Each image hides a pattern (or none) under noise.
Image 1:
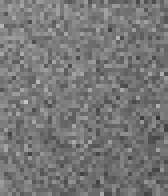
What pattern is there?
a smooth slope
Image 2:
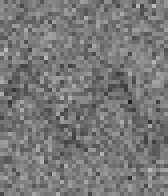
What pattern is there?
a wavy band
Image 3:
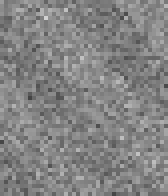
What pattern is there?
diagonal stripes
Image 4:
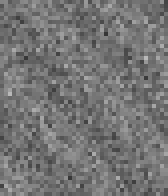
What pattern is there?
diagonal stripes
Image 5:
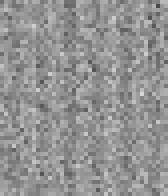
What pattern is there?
vertical stripes
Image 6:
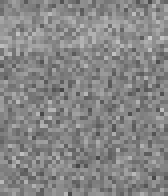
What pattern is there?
one horizontal stripe
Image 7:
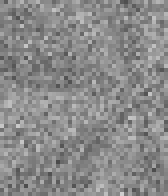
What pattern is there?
spokes from one point
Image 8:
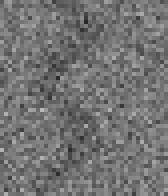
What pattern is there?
a wavy band
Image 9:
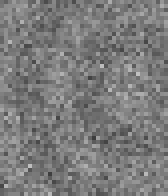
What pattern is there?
rings round one point
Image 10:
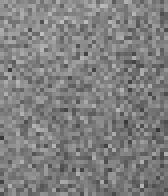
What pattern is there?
a smooth slope
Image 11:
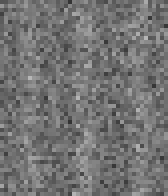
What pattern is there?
vertical stripes
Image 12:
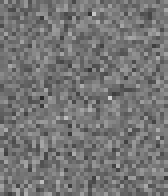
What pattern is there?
only noise
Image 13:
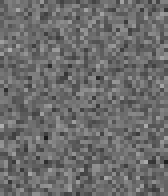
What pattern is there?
only noise
